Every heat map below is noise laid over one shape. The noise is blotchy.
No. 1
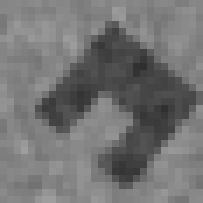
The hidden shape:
square with a notch
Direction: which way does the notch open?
down and left
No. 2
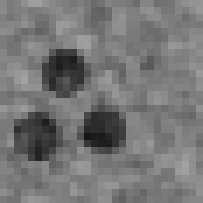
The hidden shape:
three dots
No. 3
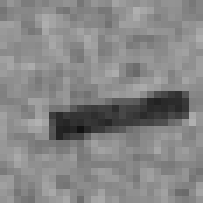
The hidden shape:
bar
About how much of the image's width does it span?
two thirds
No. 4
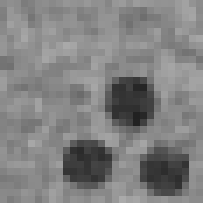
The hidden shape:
three dots
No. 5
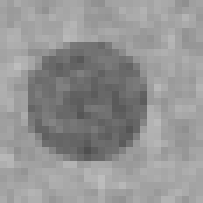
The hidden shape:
disc
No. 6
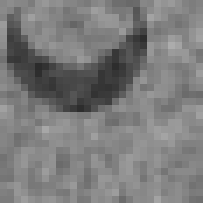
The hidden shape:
crescent
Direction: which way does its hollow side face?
up
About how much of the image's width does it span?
two thirds
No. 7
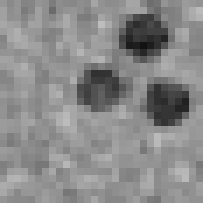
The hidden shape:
three dots
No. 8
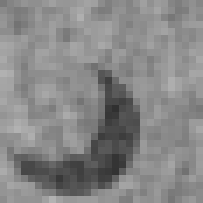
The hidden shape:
crescent
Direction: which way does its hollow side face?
up and left
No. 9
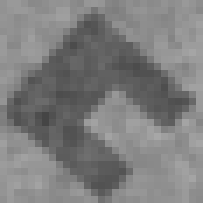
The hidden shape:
square with a notch
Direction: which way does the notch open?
down and right
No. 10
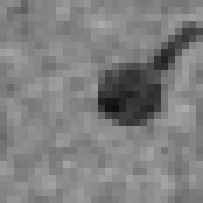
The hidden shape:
lollipop
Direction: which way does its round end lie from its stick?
down and left
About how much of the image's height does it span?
half
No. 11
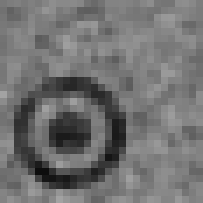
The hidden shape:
bullseye
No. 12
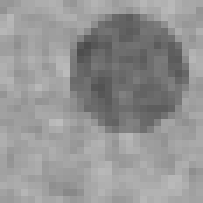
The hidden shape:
disc
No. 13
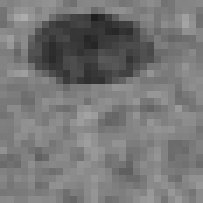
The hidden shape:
ellipse
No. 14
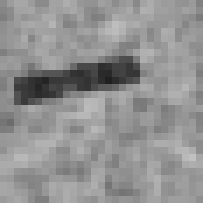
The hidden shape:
bar
